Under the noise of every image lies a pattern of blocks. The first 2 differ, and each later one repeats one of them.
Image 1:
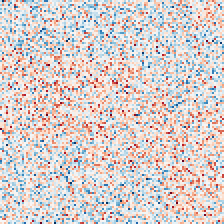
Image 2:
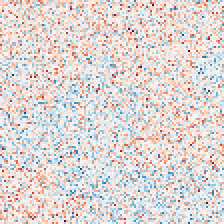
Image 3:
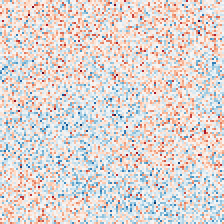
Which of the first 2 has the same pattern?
2
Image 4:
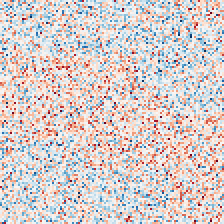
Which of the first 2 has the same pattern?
1
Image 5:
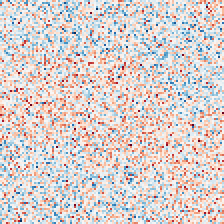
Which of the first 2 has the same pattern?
1
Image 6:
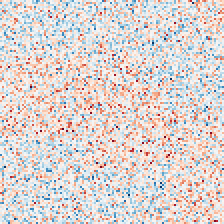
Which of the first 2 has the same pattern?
1
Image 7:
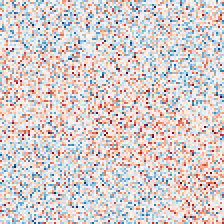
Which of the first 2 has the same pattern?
1
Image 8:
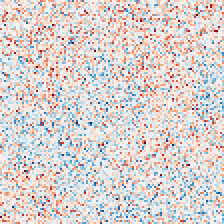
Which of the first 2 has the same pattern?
2
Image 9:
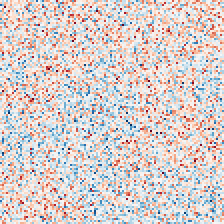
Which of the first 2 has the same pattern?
2
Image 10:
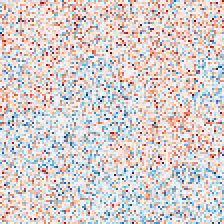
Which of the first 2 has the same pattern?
2
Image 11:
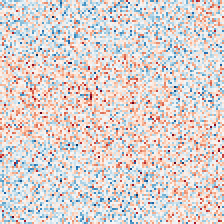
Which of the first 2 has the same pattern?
1
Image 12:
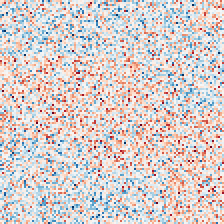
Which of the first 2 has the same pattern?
1
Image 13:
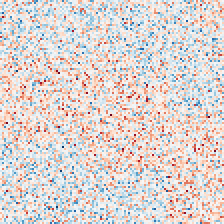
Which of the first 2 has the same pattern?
1
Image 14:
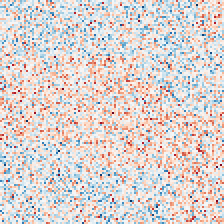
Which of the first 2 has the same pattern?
1
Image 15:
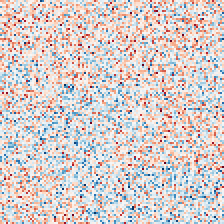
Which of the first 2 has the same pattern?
2
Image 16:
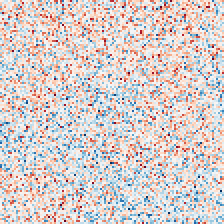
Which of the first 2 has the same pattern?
2
